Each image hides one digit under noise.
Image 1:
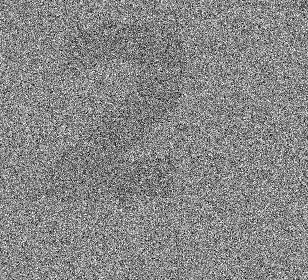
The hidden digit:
2
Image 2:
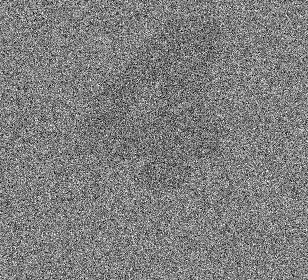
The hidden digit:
4
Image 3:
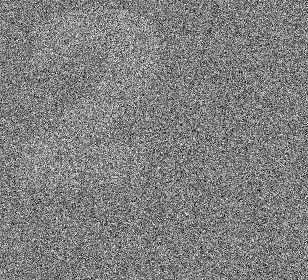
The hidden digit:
2
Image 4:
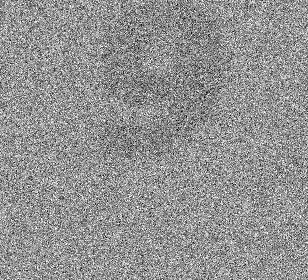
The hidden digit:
9
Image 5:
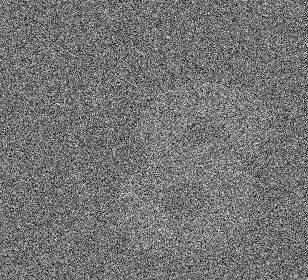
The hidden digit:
8
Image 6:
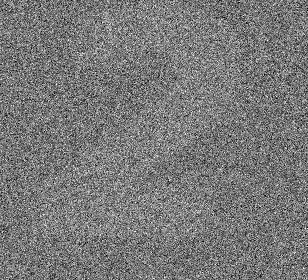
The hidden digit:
2
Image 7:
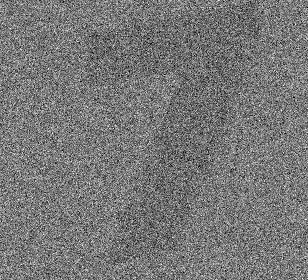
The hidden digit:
7
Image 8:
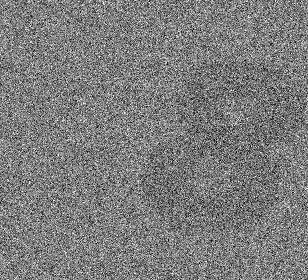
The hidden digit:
8
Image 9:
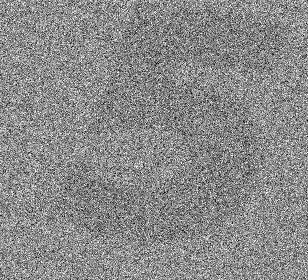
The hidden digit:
5
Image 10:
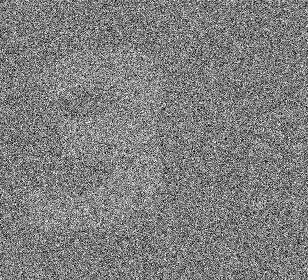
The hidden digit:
3
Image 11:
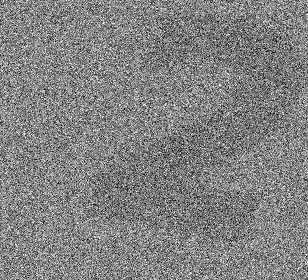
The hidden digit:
2
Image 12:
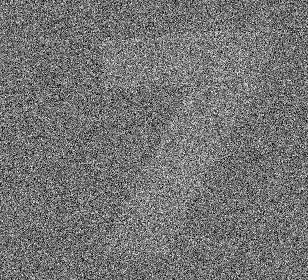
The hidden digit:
7
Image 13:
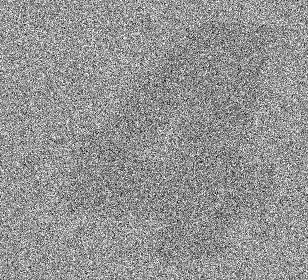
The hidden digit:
4
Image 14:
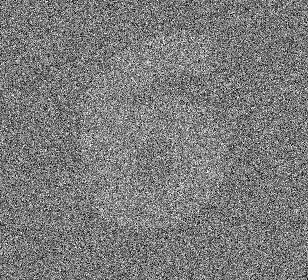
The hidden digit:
6
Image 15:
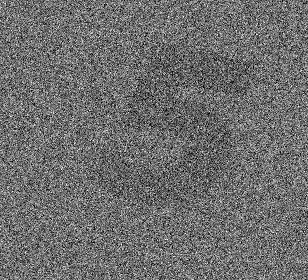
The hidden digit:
5
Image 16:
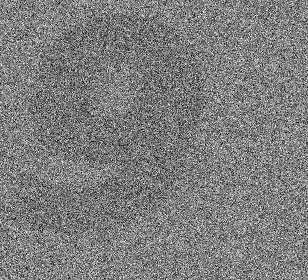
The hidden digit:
9
